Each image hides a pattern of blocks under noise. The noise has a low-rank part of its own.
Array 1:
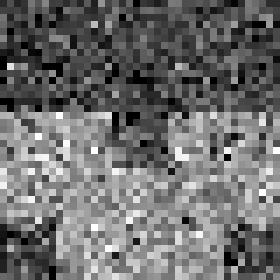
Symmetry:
left and right mirror each other
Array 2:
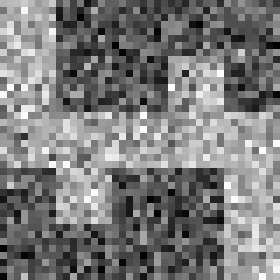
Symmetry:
the same after a half turn
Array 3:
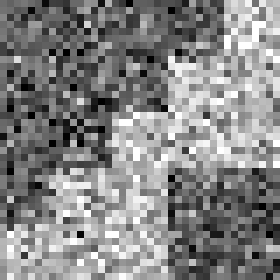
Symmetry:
mirrored about the diagonal from the top left
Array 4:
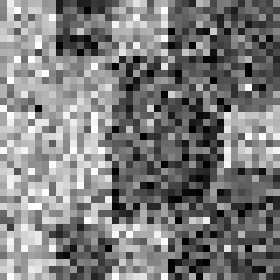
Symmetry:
top and bottom mirror each other
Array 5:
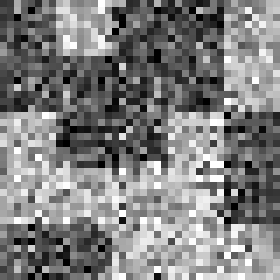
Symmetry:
no symmetry
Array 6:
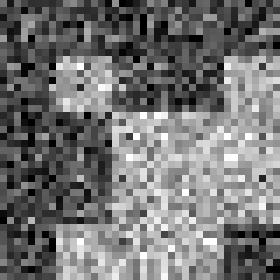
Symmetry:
mirrored about the diagonal from the top left
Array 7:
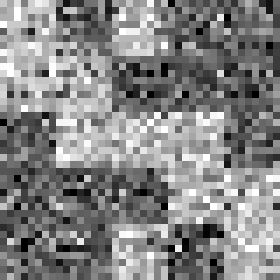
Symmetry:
the same after a half turn
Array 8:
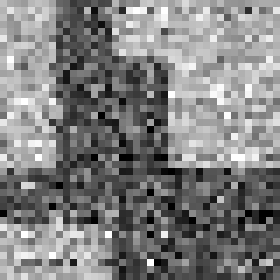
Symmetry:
no symmetry
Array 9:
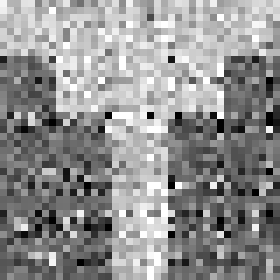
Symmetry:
left and right mirror each other
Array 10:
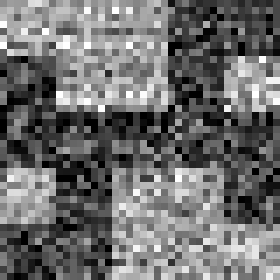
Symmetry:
the same after a half turn
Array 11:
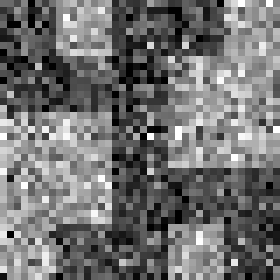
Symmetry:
the same after a half turn
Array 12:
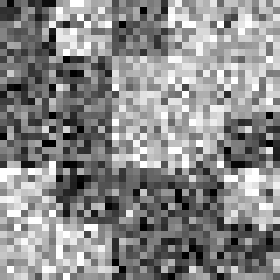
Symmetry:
mirrored about the diagonal from the bottom left
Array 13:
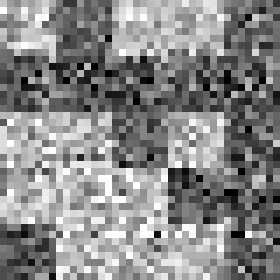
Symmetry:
no symmetry
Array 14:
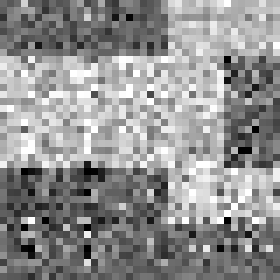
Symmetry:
no symmetry
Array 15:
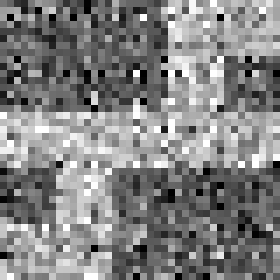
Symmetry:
the same after a half turn
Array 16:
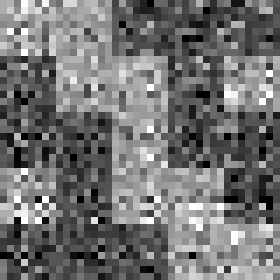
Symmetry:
the same after a half turn
